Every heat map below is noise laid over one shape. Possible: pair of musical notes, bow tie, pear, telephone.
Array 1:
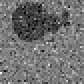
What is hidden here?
dark pear
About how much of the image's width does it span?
two thirds
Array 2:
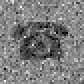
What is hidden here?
dark telephone
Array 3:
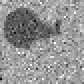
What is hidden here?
dark pear
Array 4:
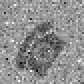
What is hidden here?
dark telephone
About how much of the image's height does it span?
two thirds
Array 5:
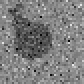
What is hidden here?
dark pear
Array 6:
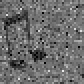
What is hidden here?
dark pair of musical notes
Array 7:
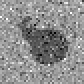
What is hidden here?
dark pear
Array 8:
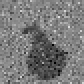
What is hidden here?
dark pear
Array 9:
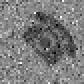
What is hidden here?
dark telephone
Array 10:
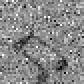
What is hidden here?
dark pair of musical notes
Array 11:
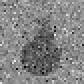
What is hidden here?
dark pear
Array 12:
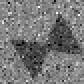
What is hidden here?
dark bow tie
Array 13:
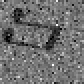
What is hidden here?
dark pair of musical notes
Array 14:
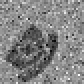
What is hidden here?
dark telephone
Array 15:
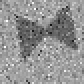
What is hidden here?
dark bow tie
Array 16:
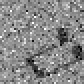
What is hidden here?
dark pair of musical notes
